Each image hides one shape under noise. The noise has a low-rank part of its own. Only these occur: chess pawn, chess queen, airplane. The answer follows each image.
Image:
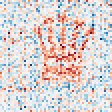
red chess queen
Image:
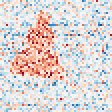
red chess pawn
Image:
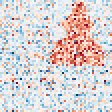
red chess pawn
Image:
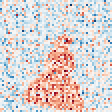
red chess pawn
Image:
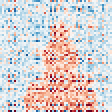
red chess pawn
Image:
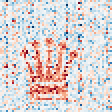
red chess queen
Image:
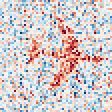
red airplane
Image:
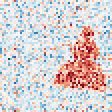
red chess pawn
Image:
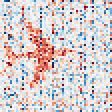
red airplane
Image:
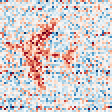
red airplane
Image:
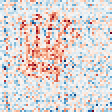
red chess queen
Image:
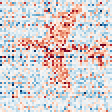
red airplane
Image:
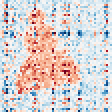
red chess pawn
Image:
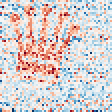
red chess queen
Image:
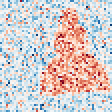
red chess pawn
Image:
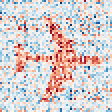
red airplane
